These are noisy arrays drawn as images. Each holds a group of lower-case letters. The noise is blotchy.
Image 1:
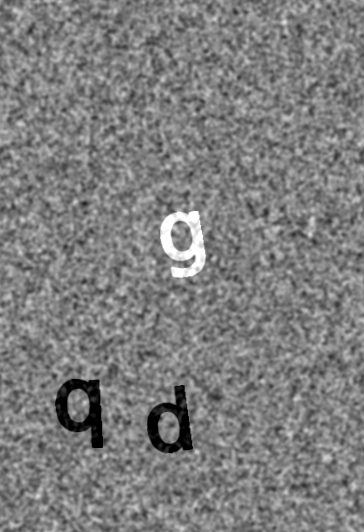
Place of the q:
bottom left
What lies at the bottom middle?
d
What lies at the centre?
g
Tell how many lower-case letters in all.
3
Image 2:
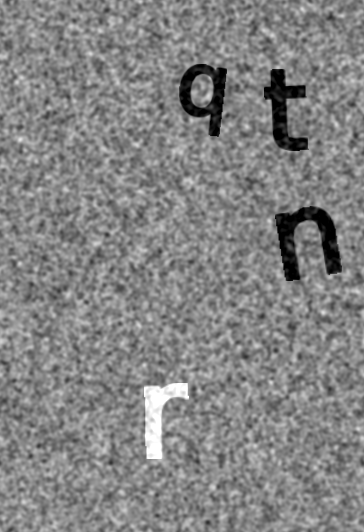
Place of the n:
middle right
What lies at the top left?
nothing
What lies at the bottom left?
nothing
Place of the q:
top middle
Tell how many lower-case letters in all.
4
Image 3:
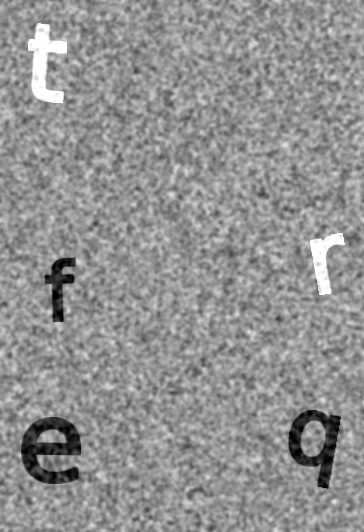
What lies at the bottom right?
q
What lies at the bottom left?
e
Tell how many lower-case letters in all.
5
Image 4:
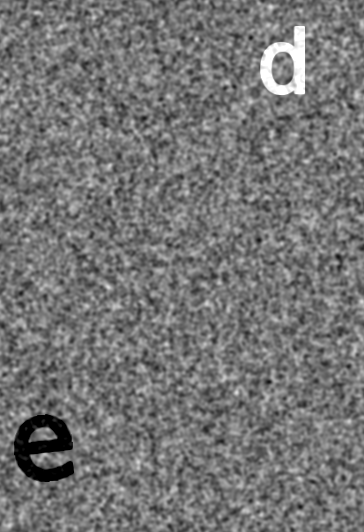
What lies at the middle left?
nothing
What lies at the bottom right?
nothing
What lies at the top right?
d
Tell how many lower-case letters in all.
2
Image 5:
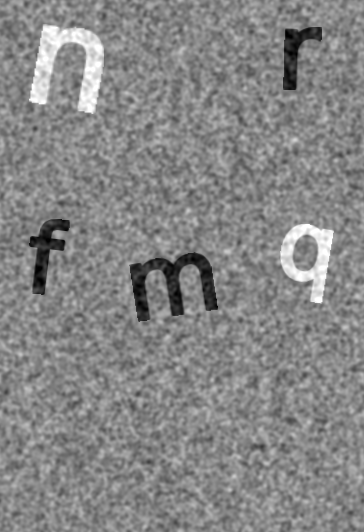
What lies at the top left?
n
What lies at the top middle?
nothing
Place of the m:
centre
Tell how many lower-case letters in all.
5
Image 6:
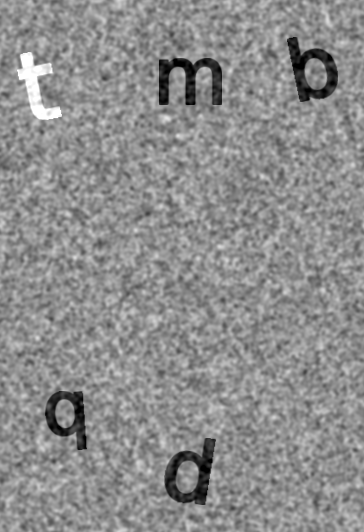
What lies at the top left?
t
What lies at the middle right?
nothing
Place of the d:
bottom middle
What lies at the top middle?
m
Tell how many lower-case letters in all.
5
